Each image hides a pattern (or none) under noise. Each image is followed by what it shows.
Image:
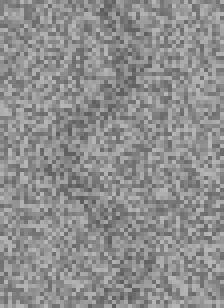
a wavy band
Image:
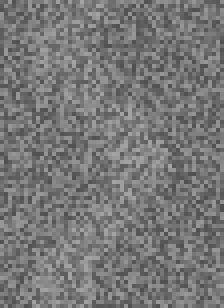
a wavy band
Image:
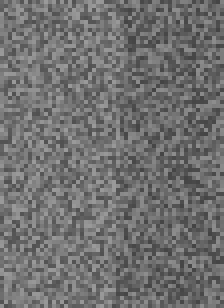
a sharp edge
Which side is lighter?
left
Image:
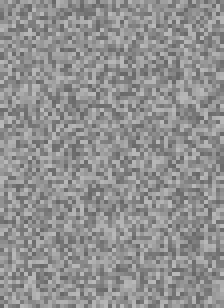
only noise
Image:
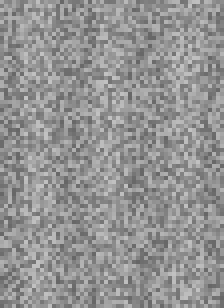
vertical stripes
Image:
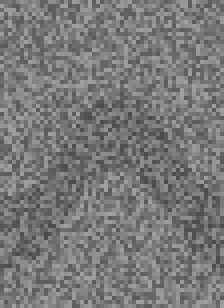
a wavy band
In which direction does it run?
left to right
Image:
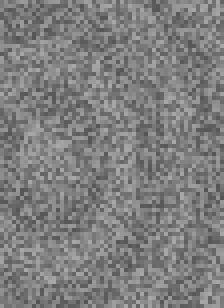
rings round one point
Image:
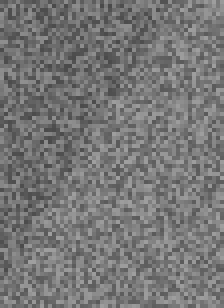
a sharp edge
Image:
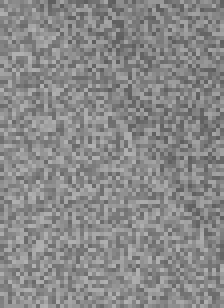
a sharp edge
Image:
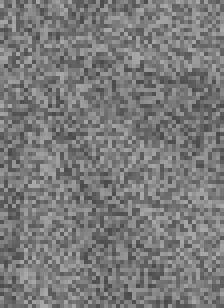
spokes from one point
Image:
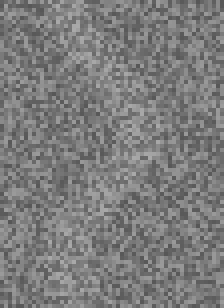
a wavy band
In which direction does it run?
top to bottom
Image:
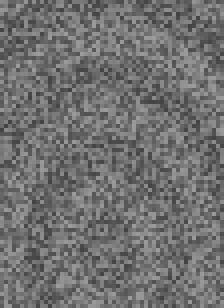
rings round one point
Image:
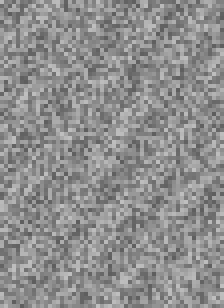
diagonal stripes
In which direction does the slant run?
bottom left to top right
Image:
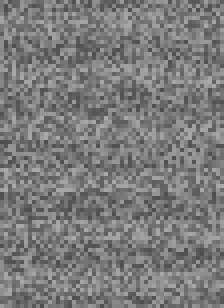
horizontal stripes
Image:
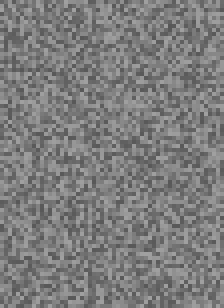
only noise
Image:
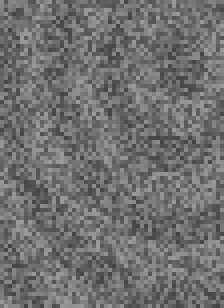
rings round one point
